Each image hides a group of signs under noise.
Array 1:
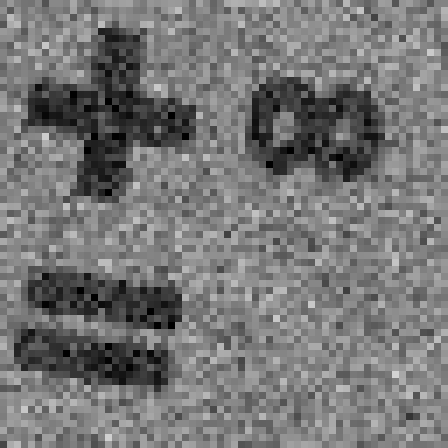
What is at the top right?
infinity sign
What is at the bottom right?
nothing
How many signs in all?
3
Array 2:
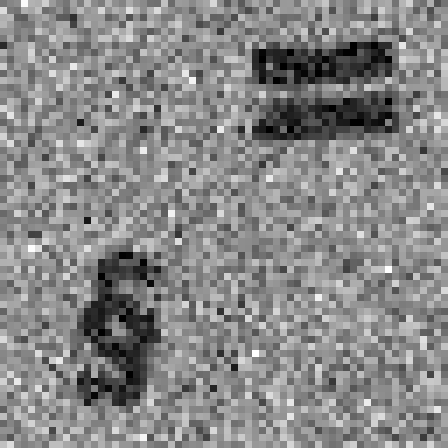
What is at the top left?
nothing
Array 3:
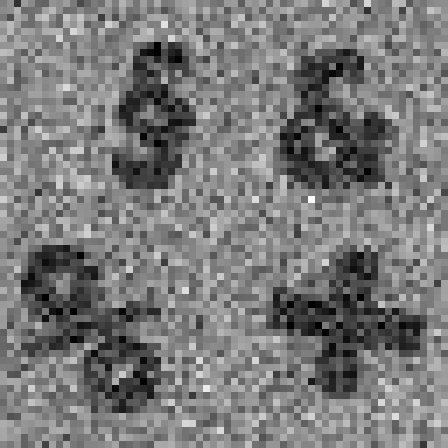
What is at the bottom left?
percent sign
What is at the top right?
ampersand
